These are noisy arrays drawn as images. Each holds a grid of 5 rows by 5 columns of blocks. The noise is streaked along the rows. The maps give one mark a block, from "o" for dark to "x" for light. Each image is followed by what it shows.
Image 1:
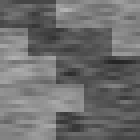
o o x x x
x o o o x
x x o o o
x x x o o
x x o o o
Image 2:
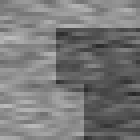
x x x x x
x x o o o
x x o o o
x x x o o
x x x o o
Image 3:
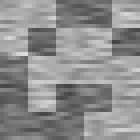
x x o o x
x o x x o
o x x x x
o x o o x
o o o x x
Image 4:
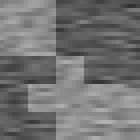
x x o o o
x x o o o
o o x o o
o x x x x
o o x x x
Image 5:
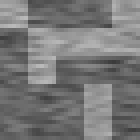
x o o o x
o x x x x
o x o o o
o o o x o
o o o x o
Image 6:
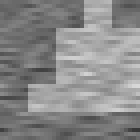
o o o x o
o o x x x
o o x x x
o x x x x
o o o o o
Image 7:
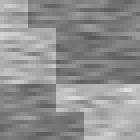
x o o o o
x x o o o
x x o o o
o o x x x
o o o x x
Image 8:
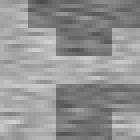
x o o o o
x x o o x
x x x x x
x x o o o
x x o o x
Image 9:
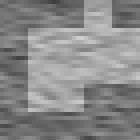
o o o x o
o x x x x
o x x x x
o x x o o
o o o o o
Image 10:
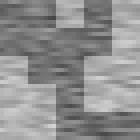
o o x o x
o o o o x
x o o x x
x x o x x
x x o o o
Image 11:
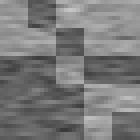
x o x x x
x x o x x
o o x o o
o o o x x
o o o x o
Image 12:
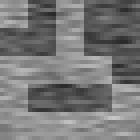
x o x o o
o o x o o
x x x x o
x o o o x
x x x x x
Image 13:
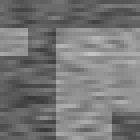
o o o o o
x o x x x
o o x x x
o o x x x
o o x x o
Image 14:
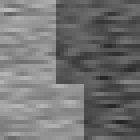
x x o o o
x x o o o
x x o o o
x x x o o
x x x o o
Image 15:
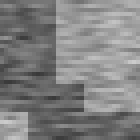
o o x x x
o o x x x
o o x x x
o o o x x
x o o o o
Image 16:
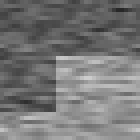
o o o o o
o o o o o
o o x x x
o o x x x
x x x x x
